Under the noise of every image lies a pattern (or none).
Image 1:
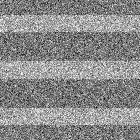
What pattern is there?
horizontal stripes
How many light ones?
3
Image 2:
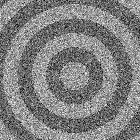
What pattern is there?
rings round one point
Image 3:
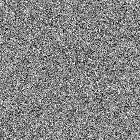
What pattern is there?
only noise
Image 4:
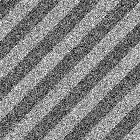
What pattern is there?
diagonal stripes
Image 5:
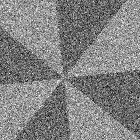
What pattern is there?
spokes from one point
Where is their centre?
centre
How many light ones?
4
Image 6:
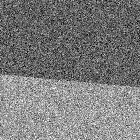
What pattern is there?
a sharp edge
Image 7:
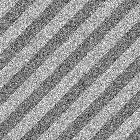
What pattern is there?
diagonal stripes
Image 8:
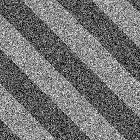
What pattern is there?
diagonal stripes
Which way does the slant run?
top left to bottom right
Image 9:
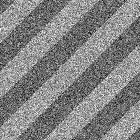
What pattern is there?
diagonal stripes
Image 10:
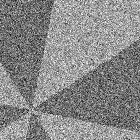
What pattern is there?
spokes from one point
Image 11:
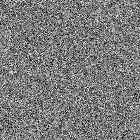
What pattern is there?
only noise
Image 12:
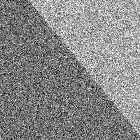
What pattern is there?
a sharp edge
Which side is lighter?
top right
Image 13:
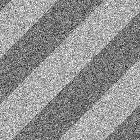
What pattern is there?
diagonal stripes
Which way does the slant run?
bottom left to top right
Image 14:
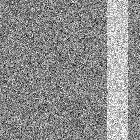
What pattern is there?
one vertical stripe
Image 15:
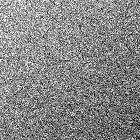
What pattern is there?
a smooth slope
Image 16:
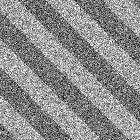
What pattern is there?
diagonal stripes
